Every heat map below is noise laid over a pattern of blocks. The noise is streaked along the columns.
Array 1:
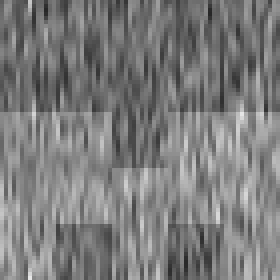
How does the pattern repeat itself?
left and right mirror each other
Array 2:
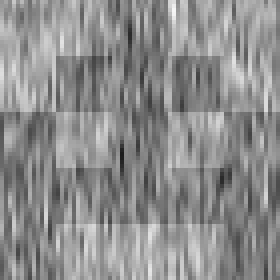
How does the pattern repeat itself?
left and right mirror each other
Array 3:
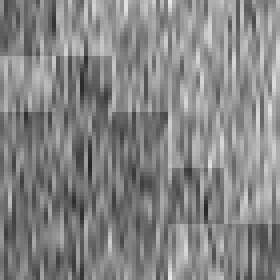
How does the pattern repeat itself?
mirrored about the diagonal from the bottom left
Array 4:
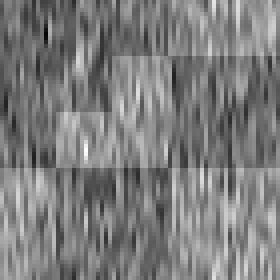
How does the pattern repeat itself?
mirrored about the diagonal from the top left
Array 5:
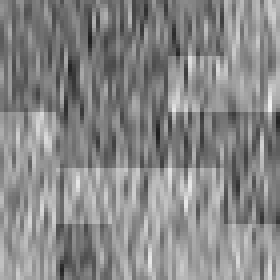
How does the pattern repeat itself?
no symmetry
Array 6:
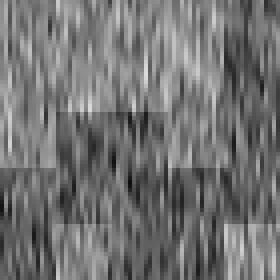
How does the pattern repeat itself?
no symmetry
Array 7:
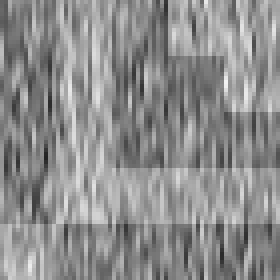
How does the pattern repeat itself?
mirrored about the diagonal from the bottom left
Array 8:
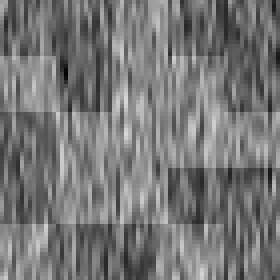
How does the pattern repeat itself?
mirrored about the diagonal from the bottom left
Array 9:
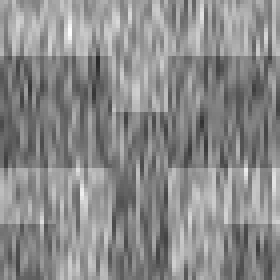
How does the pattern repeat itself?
left and right mirror each other
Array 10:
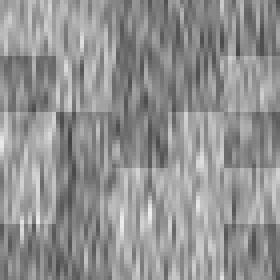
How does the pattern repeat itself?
no symmetry
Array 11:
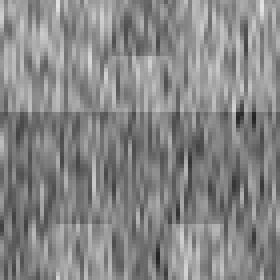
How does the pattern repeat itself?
left and right mirror each other
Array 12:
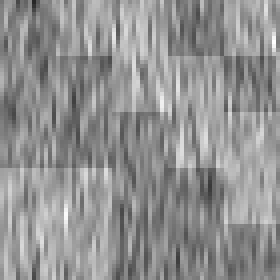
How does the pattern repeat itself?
mirrored about the diagonal from the bottom left
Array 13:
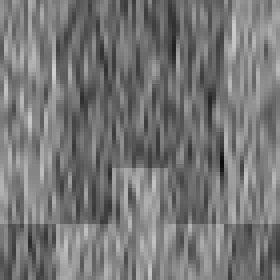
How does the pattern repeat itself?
left and right mirror each other
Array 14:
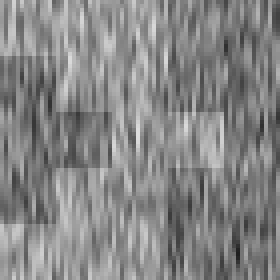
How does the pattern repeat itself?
top and bottom mirror each other
